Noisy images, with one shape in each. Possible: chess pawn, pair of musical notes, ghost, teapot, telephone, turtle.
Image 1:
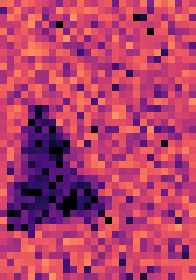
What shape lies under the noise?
chess pawn
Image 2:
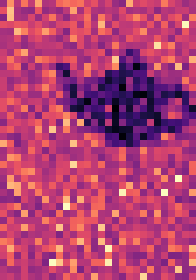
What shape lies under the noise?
teapot
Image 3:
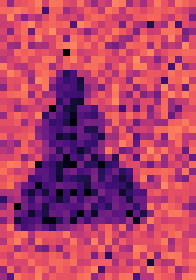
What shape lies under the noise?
chess pawn
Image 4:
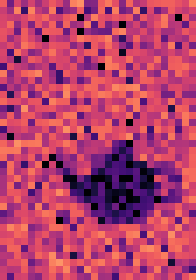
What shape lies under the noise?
teapot
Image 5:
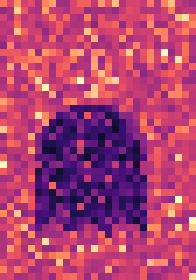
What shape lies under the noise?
ghost
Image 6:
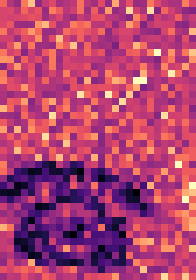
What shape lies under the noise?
telephone
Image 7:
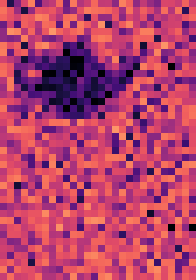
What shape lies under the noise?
teapot
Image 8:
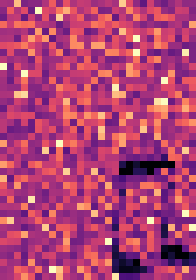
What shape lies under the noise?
pair of musical notes
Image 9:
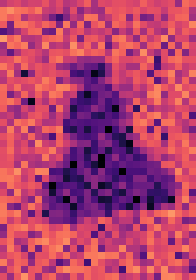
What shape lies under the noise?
chess pawn
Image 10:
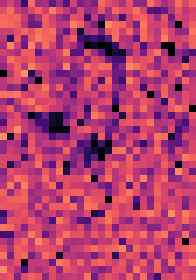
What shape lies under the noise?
pair of musical notes
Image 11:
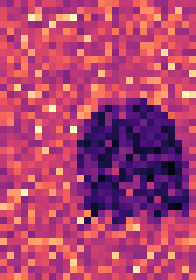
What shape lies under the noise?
ghost
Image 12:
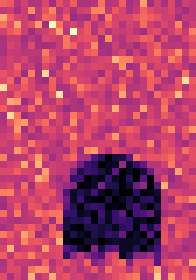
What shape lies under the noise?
ghost
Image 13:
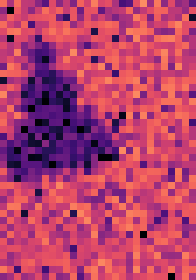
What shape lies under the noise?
chess pawn
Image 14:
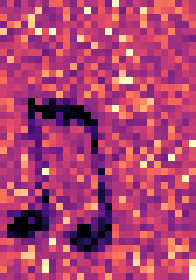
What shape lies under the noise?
pair of musical notes
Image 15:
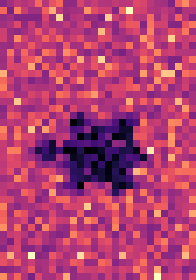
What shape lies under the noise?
turtle
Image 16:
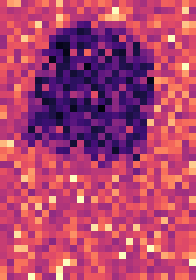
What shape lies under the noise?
ghost
